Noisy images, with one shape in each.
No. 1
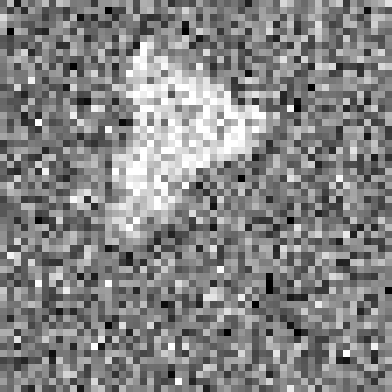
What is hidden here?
light chess pawn
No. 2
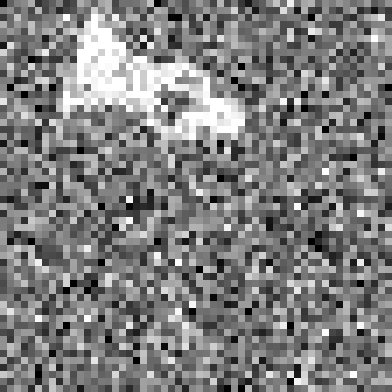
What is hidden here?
light chess bishop
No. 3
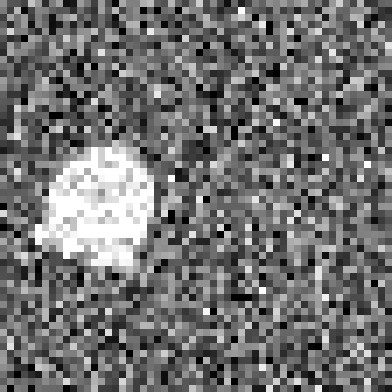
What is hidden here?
light ghost, middle left
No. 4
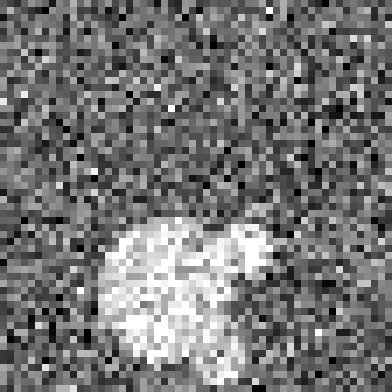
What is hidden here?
light bear's head, bottom middle
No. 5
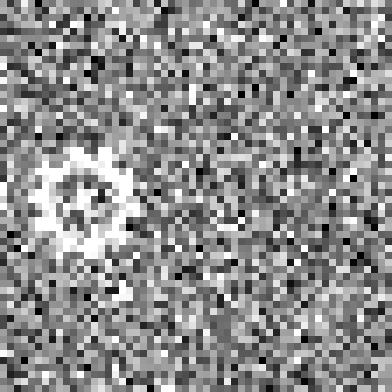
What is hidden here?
light gear, middle left
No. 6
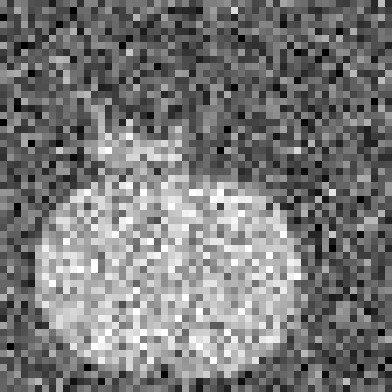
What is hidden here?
light apple
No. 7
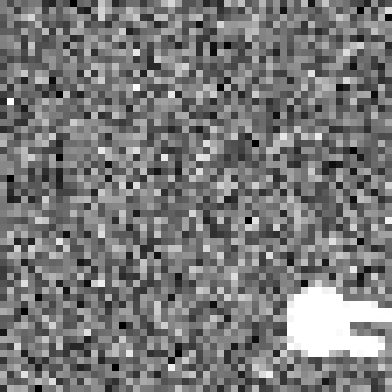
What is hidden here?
light rabbit's head, bottom right
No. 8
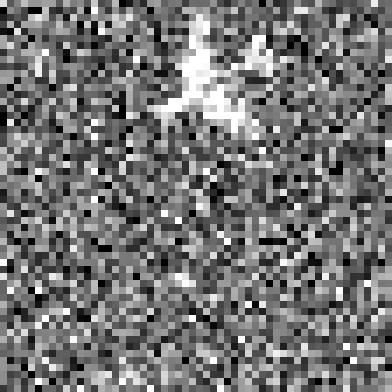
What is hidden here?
light airplane, top middle
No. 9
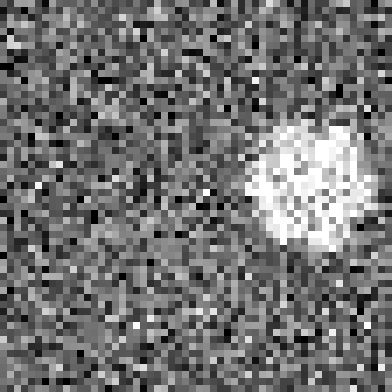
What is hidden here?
light flower, middle right
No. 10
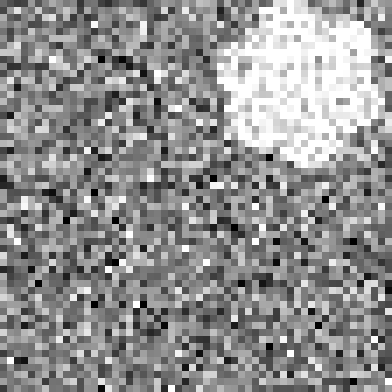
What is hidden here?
light flower, top right
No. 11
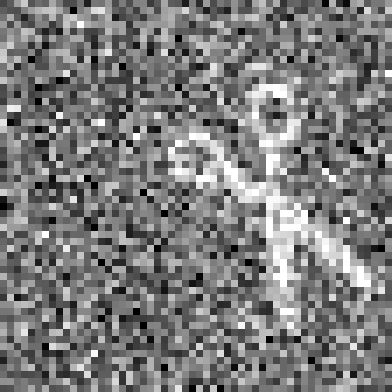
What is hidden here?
light pair of scissors
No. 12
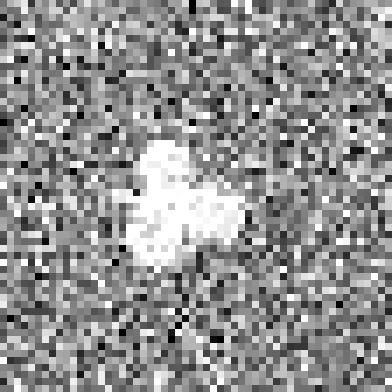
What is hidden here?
light club, centre
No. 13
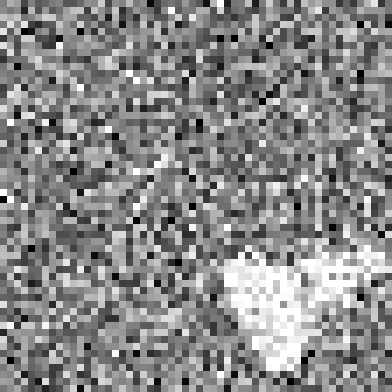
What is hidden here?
light chess pawn, bottom right
